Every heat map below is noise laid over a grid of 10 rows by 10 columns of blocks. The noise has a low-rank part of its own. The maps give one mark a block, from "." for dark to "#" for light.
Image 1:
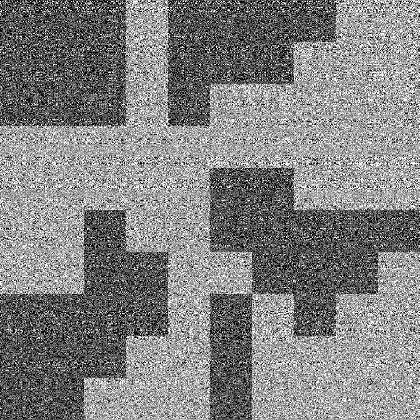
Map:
. . . # . . . . # #
. . . # . . . # # #
. . . # . # # # # #
# # # # # # # # # #
# # # # # . . # # #
# # . # # . . . . .
# # . . # # . . . #
. . . . # . # . # #
. . . # # . # # # #
. . # # # . # # # #
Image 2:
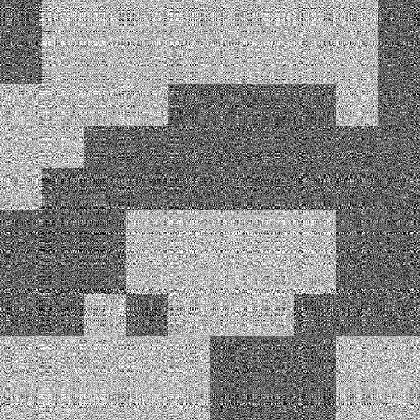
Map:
. # # # # # # # # .
. # # # # # # # # .
# # # # . . . . # .
# # . . . . . . . .
# . . . . . . . . .
. . . # # # # # . .
. . . # # # # # . .
. . # . # # # . . .
# # # # # . . . # #
# # # # # . . . # #
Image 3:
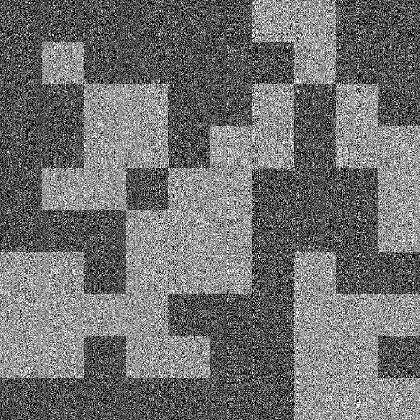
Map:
. . . . . . # # . .
. # . . . . . # . .
. . # # . . # . # .
. . # # . # # . # #
. # # . # # . . . #
. . . # # # . . . #
# # . # # # . # . .
# # # # . . . # # #
# # . # # . . # # .
. . . . . . . # # #
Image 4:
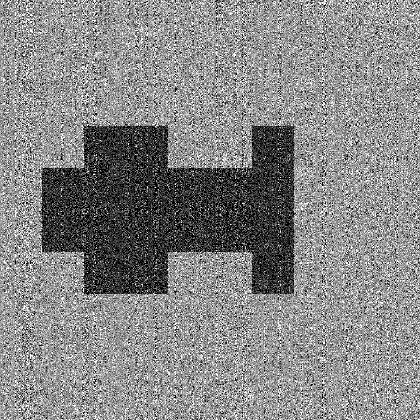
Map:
# # # # # # # # # #
# # # # # # # # # #
# # # # # # # # # #
# # . . # # . # # #
# . . . . . . # # #
# . . . . . . # # #
# # . . # # . # # #
# # # # # # # # # #
# # # # # # # # # #
# # # # # # # # # #
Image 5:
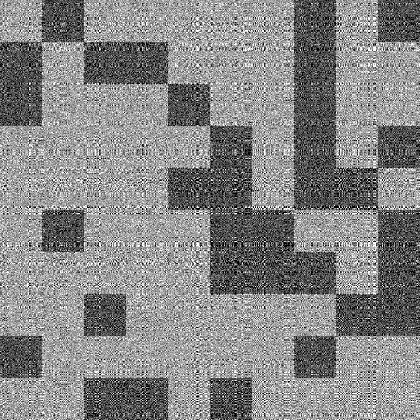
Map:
# . # # # # # . # .
. # . . # # # . # #
. # # # . # # . # #
# # # # # . # . # .
# # # # . . # . . #
# . # # # . . # # .
# # # # # . . . # .
# # . # # # # # . .
. # # # # # # . # #
# # . . # . # # # #
